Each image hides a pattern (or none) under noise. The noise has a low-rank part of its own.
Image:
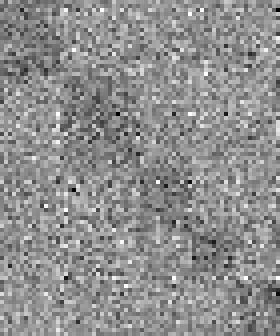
blocks along the diagonal
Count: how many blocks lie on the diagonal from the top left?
5
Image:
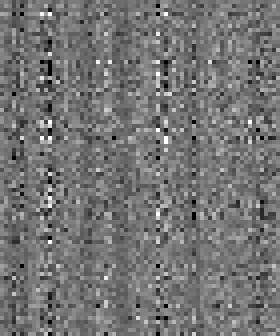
bands of columns
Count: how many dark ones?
6
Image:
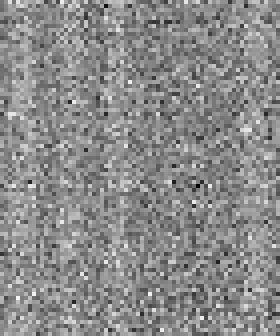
bands of columns
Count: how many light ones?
4
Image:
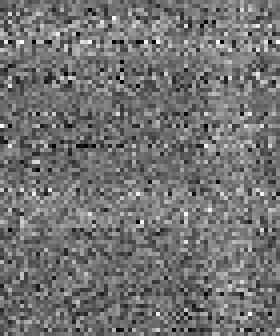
bands of rows crossing bands of columns
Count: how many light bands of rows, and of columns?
2 and 1
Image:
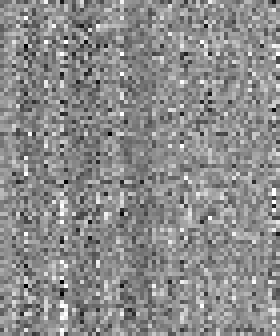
bands of columns
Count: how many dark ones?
3
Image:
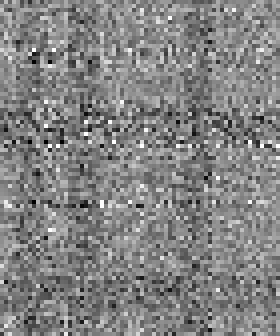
bands of rows crossing bands of columns
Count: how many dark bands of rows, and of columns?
2 and 3
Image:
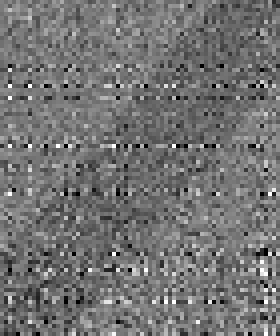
a diagonal band
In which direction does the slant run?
bottom left to top right
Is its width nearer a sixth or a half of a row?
a half
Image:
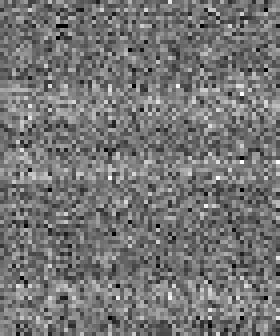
bands of rows
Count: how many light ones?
3
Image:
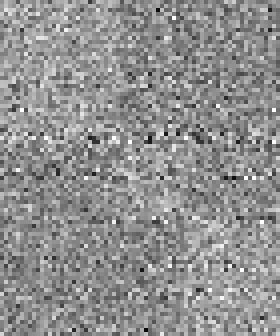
blocks along the diagonal
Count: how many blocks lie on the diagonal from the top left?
3
